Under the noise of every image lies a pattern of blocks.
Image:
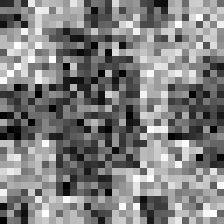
top and bottom mirror each other
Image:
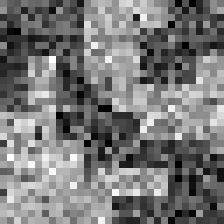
mirrored about the diagonal from the bottom left
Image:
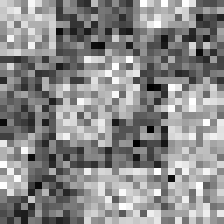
mirrored about the diagonal from the top left
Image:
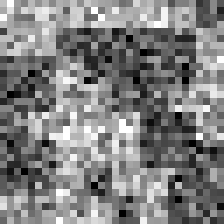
no symmetry
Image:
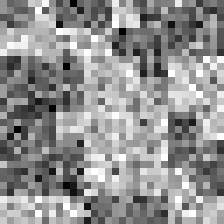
no symmetry
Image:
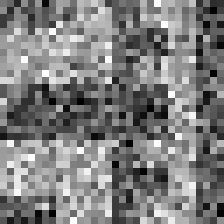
top and bottom mirror each other
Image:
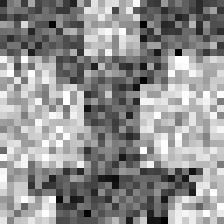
left and right mirror each other
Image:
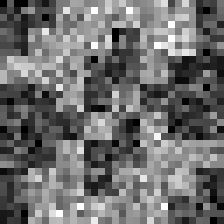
the same after a half turn
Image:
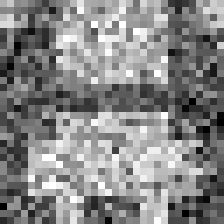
left and right mirror each other
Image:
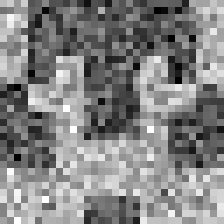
left and right mirror each other
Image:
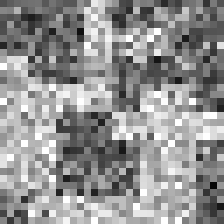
no symmetry
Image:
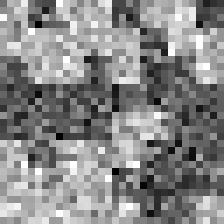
no symmetry
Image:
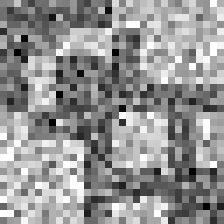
mirrored about the diagonal from the top left
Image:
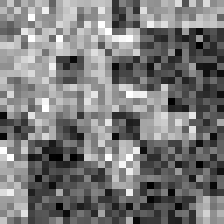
mirrored about the diagonal from the top left
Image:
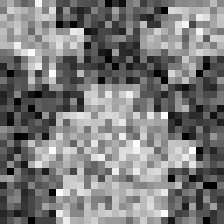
left and right mirror each other
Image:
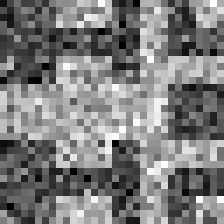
top and bottom mirror each other
